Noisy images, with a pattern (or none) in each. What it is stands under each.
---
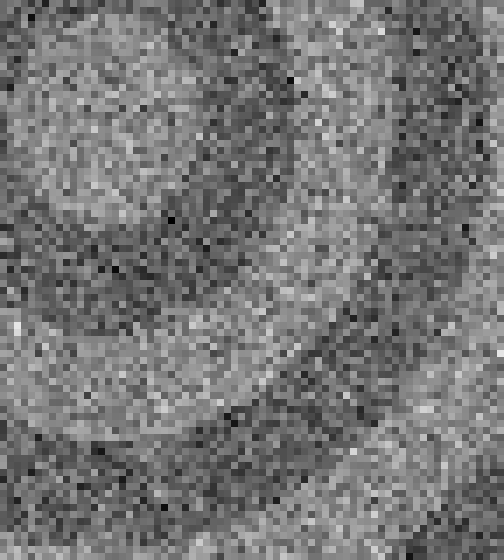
rings round one point
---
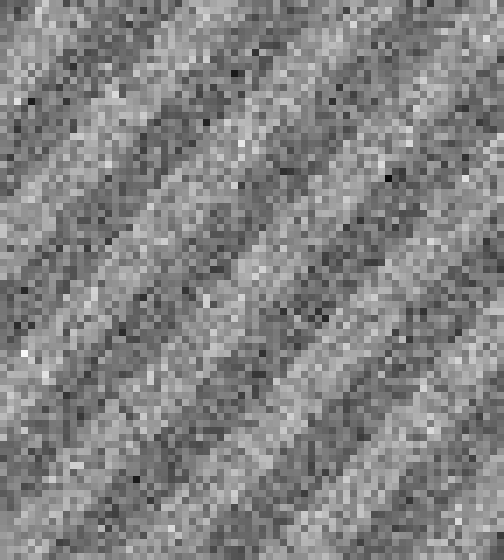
diagonal stripes
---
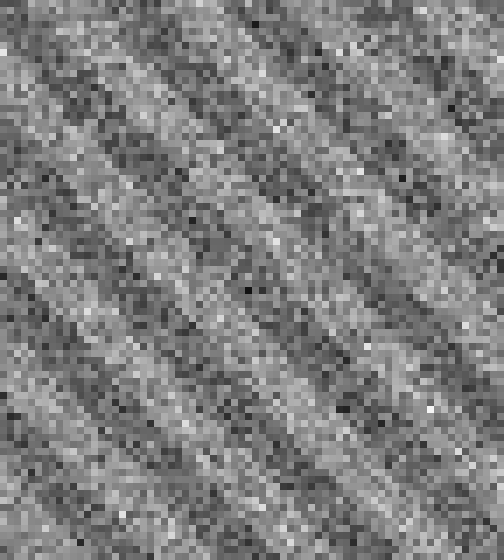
diagonal stripes
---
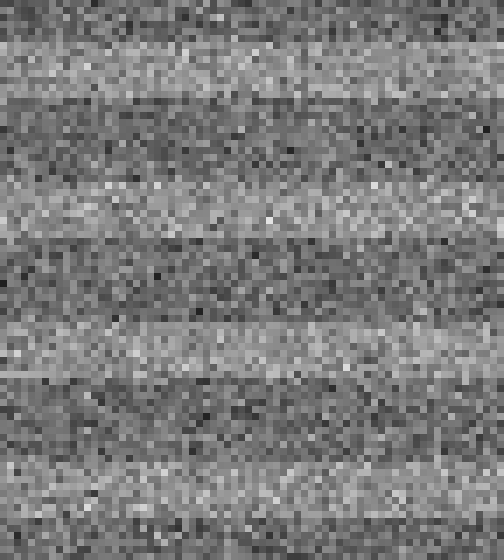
horizontal stripes
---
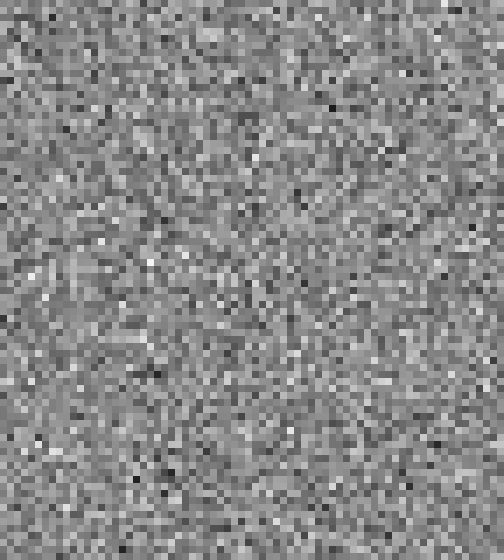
only noise
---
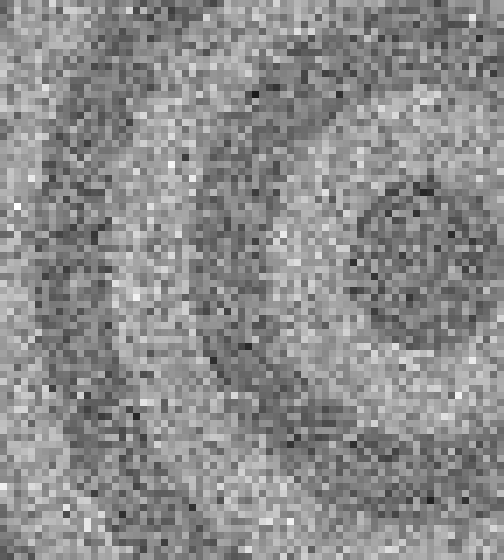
rings round one point
